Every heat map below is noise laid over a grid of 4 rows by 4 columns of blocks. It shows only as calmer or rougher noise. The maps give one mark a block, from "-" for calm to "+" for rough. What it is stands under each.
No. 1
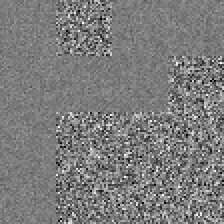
-+--
---+
-+++
-+++
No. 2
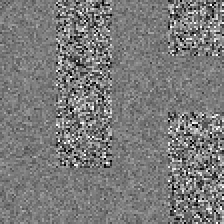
-+-+
-+--
-+-+
---+
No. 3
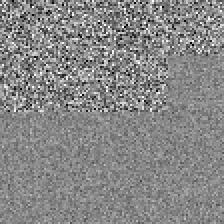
++++
+++-
----
----
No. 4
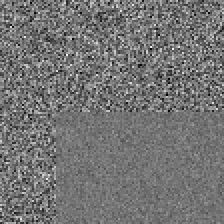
++++
++++
+---
+---
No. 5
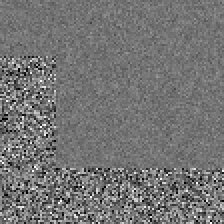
----
+---
+---
++++
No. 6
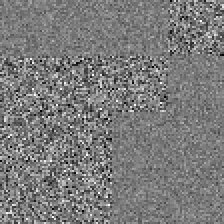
---+
+++-
++--
++--
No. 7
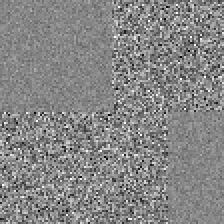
--++
--++
+++-
+++-
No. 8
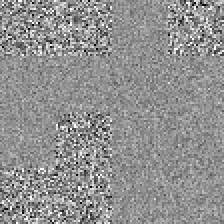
++-+
----
-+--
++--
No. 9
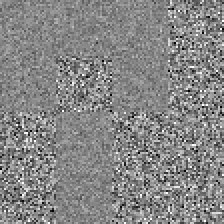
---+
-+-+
+-++
+-++
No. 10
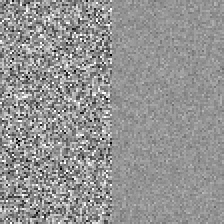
++--
++--
++--
++--
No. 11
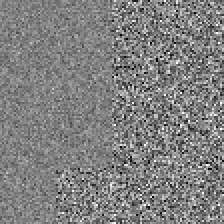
--++
--++
--++
-+++
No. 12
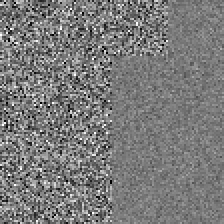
+++-
++--
++--
++--
